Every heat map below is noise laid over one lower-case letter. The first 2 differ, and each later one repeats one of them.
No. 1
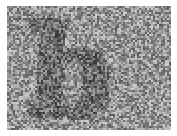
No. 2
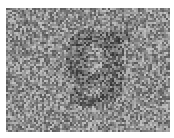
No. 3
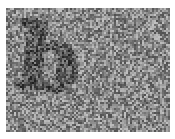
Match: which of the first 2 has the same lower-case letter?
1
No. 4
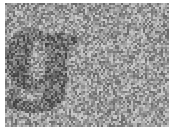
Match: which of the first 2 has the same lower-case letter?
2
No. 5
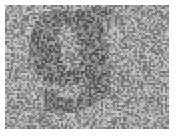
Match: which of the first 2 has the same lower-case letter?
2
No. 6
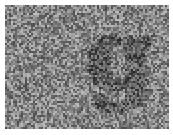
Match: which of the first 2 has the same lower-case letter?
2
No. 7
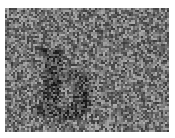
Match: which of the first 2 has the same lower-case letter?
1
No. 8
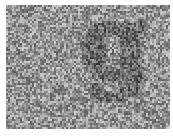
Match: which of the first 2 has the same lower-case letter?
2
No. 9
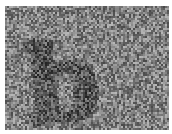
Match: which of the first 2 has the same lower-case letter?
1
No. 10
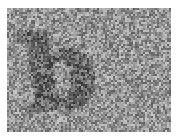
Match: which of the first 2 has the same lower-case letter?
1
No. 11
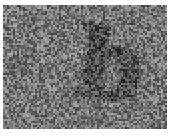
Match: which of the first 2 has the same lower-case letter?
1
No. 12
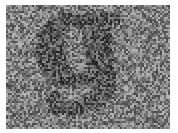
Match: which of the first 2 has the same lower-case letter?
2
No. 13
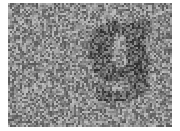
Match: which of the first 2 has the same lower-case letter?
2
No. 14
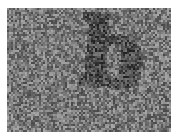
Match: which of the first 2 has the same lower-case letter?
1
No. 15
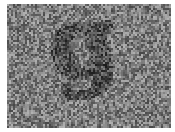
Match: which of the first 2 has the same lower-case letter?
2
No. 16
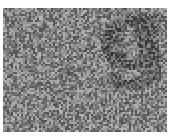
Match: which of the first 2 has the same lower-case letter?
2
